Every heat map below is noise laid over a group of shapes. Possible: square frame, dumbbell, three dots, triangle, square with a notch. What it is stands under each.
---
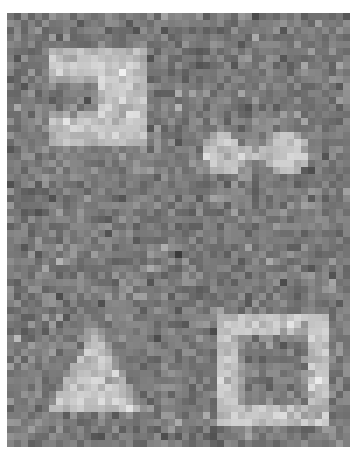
top left: square with a notch; top right: dumbbell; bottom left: triangle; bottom right: square frame
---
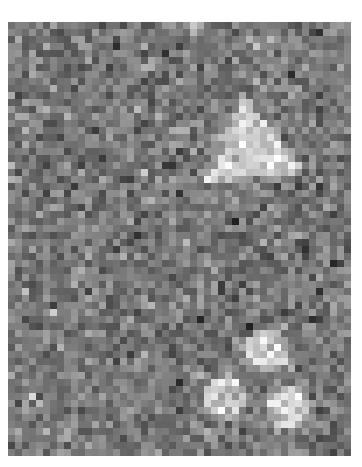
top right: triangle; bottom right: three dots
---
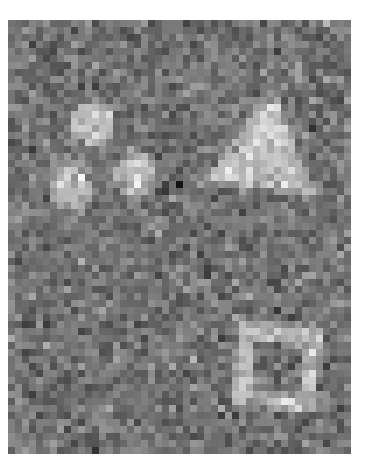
top left: three dots; top right: triangle; bottom right: square frame
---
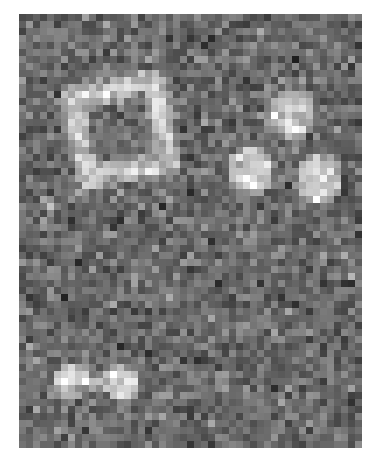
top left: square frame; top right: three dots; bottom left: dumbbell
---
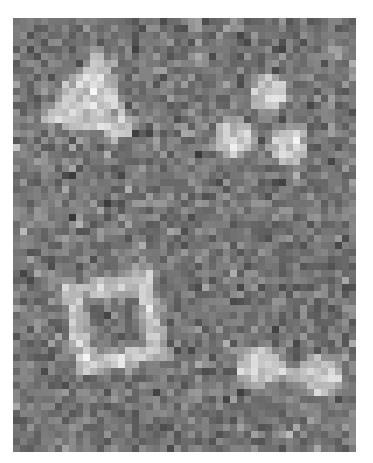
top left: triangle; top right: three dots; bottom left: square frame; bottom right: dumbbell
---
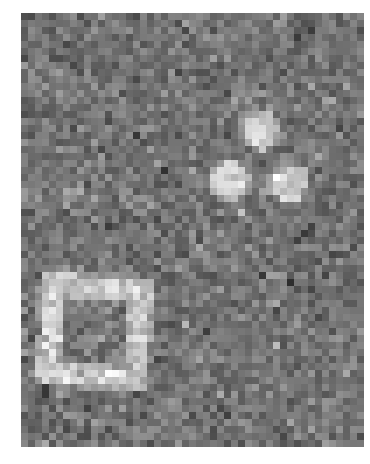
top right: three dots; bottom left: square frame
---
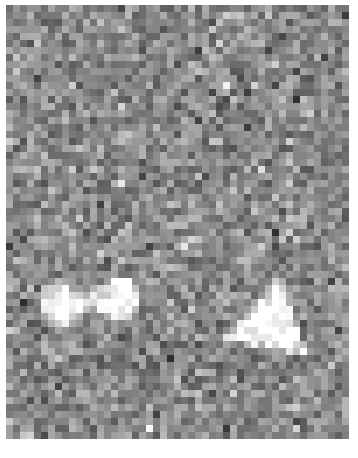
bottom left: dumbbell; bottom right: triangle
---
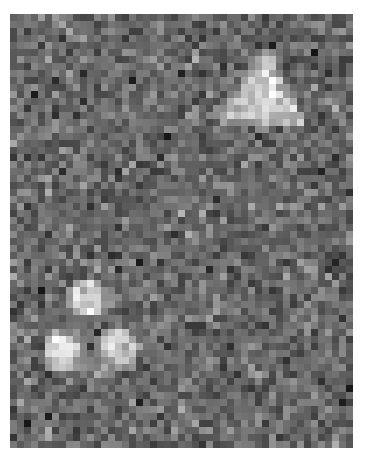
top right: triangle; bottom left: three dots
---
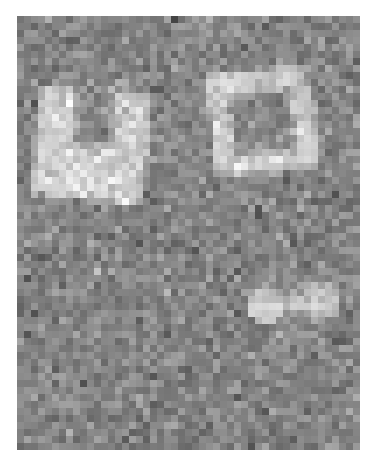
top left: square with a notch; top right: square frame; bottom right: dumbbell
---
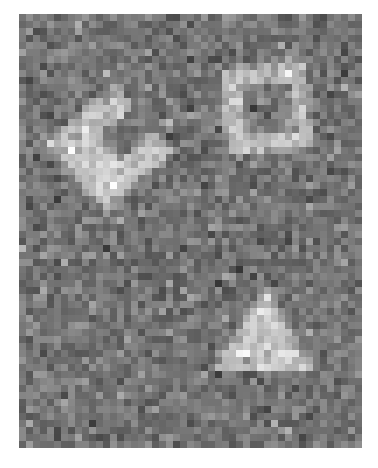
top left: square with a notch; top right: square frame; bottom right: triangle
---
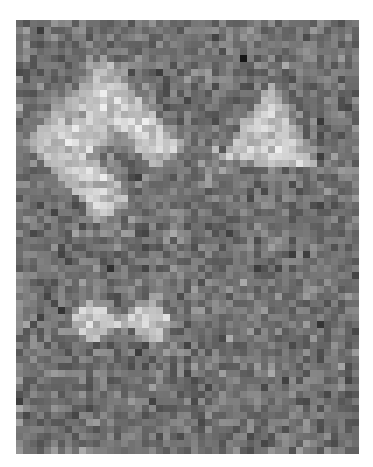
top left: square with a notch; top right: triangle; bottom left: dumbbell
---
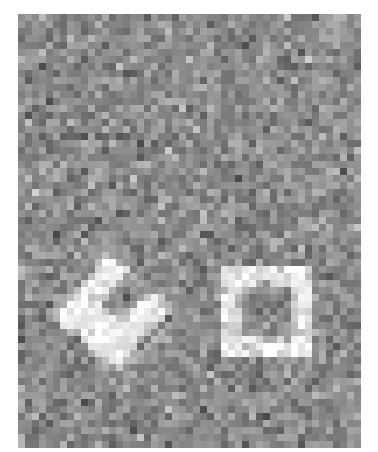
bottom left: square with a notch; bottom right: square frame
